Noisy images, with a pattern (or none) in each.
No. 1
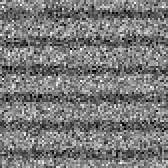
horizontal stripes
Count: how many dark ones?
6
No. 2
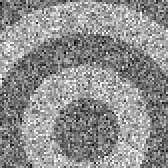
rings round one point
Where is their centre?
bottom middle
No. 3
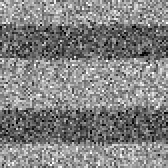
horizontal stripes
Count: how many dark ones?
2
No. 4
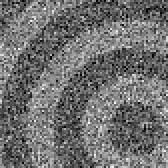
rings round one point
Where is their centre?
bottom right
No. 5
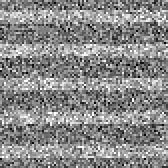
horizontal stripes
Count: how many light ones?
5
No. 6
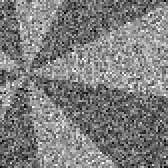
spokes from one point
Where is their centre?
middle left
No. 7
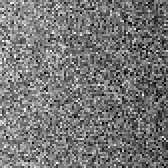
a smooth slope
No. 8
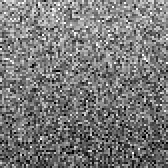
a smooth slope
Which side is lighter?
top
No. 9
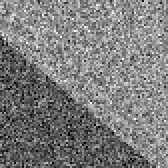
a sharp edge
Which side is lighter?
top right
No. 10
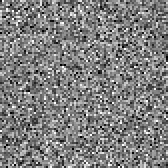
only noise
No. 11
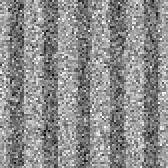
vertical stripes
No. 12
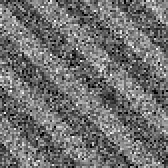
diagonal stripes
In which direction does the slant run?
top left to bottom right
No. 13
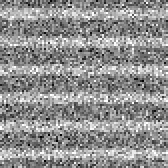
horizontal stripes
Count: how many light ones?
6
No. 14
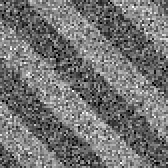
diagonal stripes
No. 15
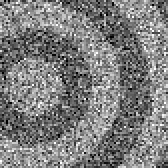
rings round one point
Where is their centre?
middle left
